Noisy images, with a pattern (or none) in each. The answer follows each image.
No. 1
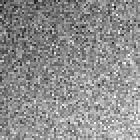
a smooth slope
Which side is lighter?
bottom right
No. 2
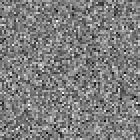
only noise
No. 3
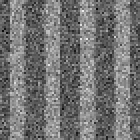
vertical stripes
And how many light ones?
4
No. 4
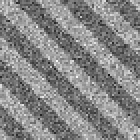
diagonal stripes
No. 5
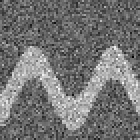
a wavy band
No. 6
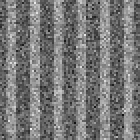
vertical stripes
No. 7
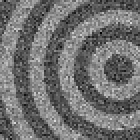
rings round one point
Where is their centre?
middle right
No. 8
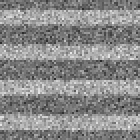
horizontal stripes
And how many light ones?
4
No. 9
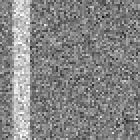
one vertical stripe
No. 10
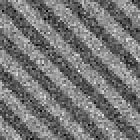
diagonal stripes
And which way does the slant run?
top left to bottom right
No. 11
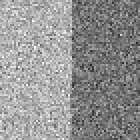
a sharp edge
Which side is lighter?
left
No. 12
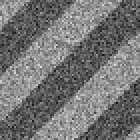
diagonal stripes
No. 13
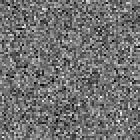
only noise
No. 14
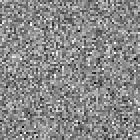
only noise
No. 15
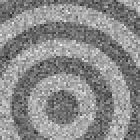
rings round one point
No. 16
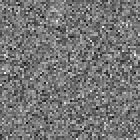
only noise
